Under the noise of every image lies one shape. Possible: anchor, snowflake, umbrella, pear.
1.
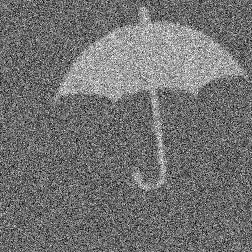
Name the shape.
umbrella
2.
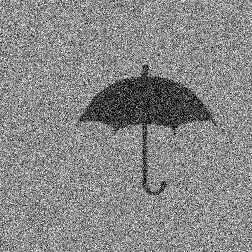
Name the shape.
umbrella
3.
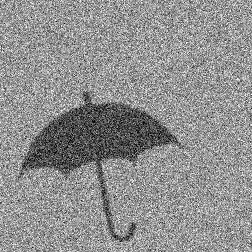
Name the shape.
umbrella
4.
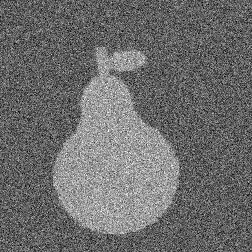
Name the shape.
pear
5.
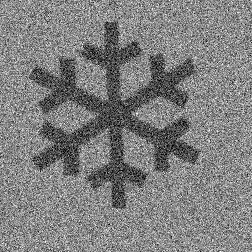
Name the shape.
snowflake
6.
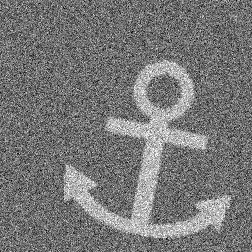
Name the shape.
anchor
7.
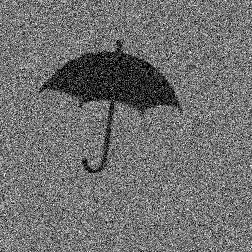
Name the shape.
umbrella
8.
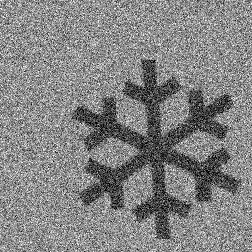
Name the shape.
snowflake
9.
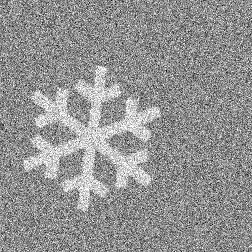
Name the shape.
snowflake
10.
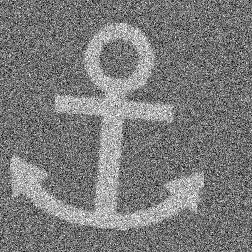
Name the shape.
anchor
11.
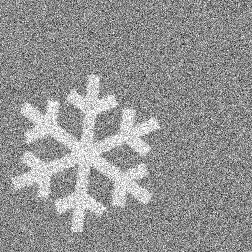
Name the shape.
snowflake
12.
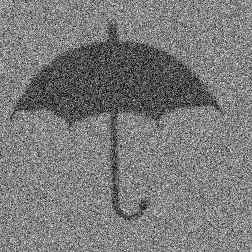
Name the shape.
umbrella
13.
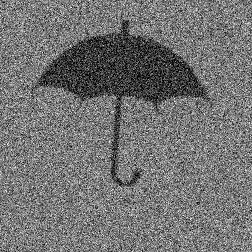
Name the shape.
umbrella
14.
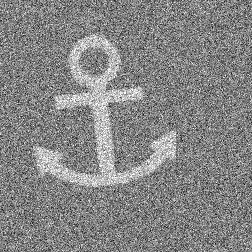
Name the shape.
anchor
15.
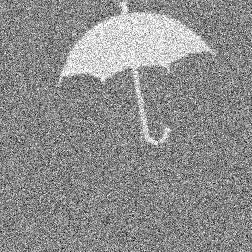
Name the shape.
umbrella
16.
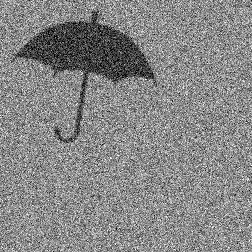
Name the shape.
umbrella
